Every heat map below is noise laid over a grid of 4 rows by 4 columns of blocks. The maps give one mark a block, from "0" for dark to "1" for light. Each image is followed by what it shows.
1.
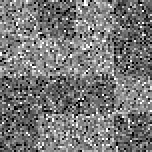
1 0 1 0
1 1 1 0
0 0 0 1
0 1 1 0
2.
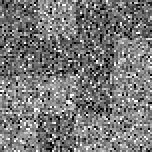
0 1 0 0
0 0 0 1
1 1 0 1
1 0 1 1
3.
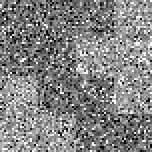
0 0 0 1
0 0 1 1
1 0 0 1
1 1 0 0
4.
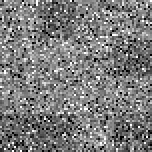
1 0 1 1
1 1 1 0
1 1 1 1
0 0 1 0
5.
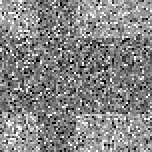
1 0 1 1
0 0 0 0
0 0 0 0
1 0 1 1
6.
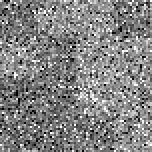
0 1 1 0
1 0 1 1
0 0 1 1
0 0 0 1
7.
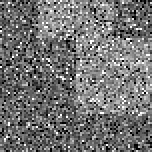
0 1 1 0
0 0 1 1
0 0 1 1
0 0 0 0
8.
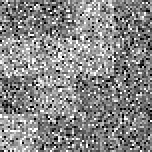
0 0 1 0
1 1 1 0
0 1 0 0
1 0 0 0
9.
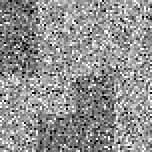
0 1 1 1
0 1 1 1
1 1 0 1
1 0 0 1
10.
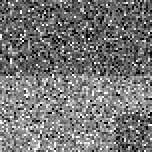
0 0 0 0
0 0 0 0
1 1 1 1
1 1 1 0
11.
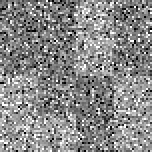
0 0 1 0
0 0 1 0
1 0 0 1
1 1 0 1
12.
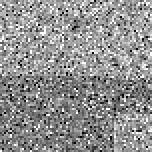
1 1 1 1
1 1 1 1
0 0 0 0
0 0 0 1
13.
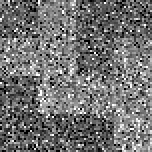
0 1 0 0
1 1 0 1
0 1 1 1
0 0 0 1
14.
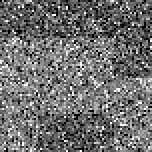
0 0 0 0
1 1 1 0
1 1 1 1
1 0 0 1
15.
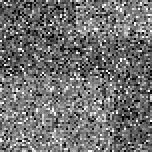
0 0 1 1
0 0 0 0
1 1 1 0
1 1 1 0
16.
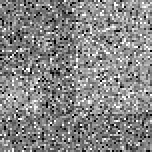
0 0 1 1
0 0 1 1
1 0 1 1
0 0 0 0
